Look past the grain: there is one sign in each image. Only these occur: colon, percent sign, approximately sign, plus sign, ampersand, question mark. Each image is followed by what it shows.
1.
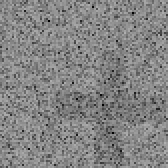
plus sign
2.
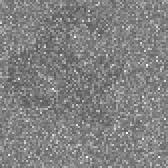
ampersand
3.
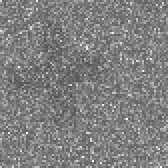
plus sign
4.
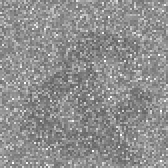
ampersand
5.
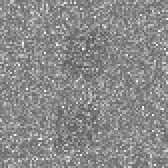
colon
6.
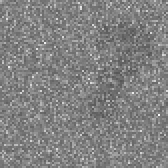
question mark
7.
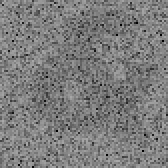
ampersand
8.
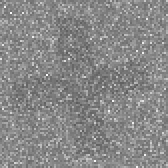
plus sign
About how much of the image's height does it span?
nearly all
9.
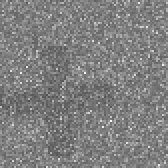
plus sign
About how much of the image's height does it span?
two thirds
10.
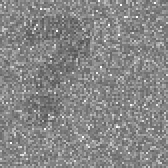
question mark
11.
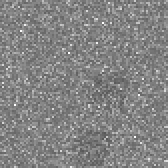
colon
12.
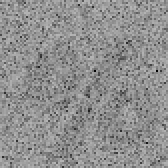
percent sign
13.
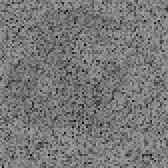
ampersand
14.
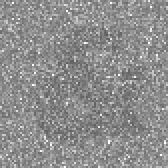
ampersand
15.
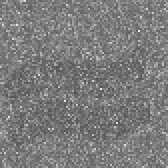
approximately sign
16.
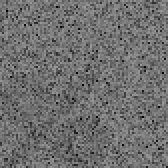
percent sign
